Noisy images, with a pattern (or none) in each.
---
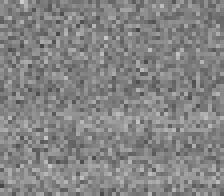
bands of rows
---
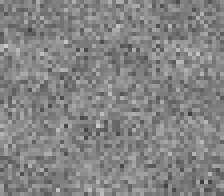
a checkerboard
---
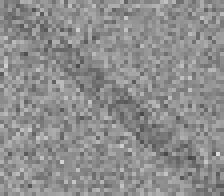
a diagonal band
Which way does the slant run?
top left to bottom right
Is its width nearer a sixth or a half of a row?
a sixth
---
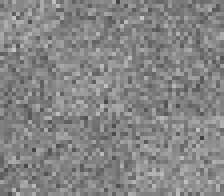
blocks along the diagonal
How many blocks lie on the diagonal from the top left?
3
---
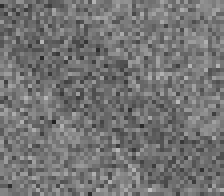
a diagonal band
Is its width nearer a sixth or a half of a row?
a half
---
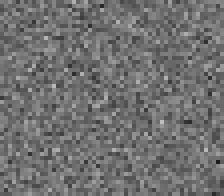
only noise
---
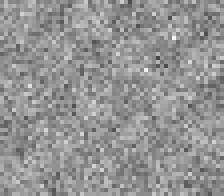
a checkerboard
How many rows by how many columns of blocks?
5 by 6
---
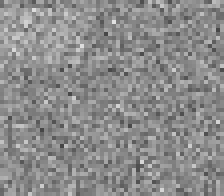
one block
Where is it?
top left
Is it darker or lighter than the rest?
lighter
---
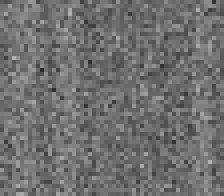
bands of columns
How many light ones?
3
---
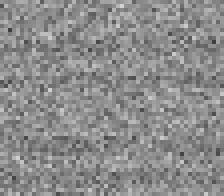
bands of rows
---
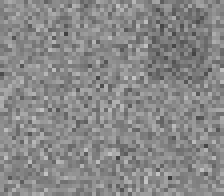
one block
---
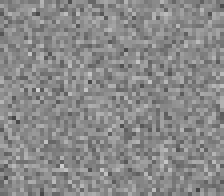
only noise
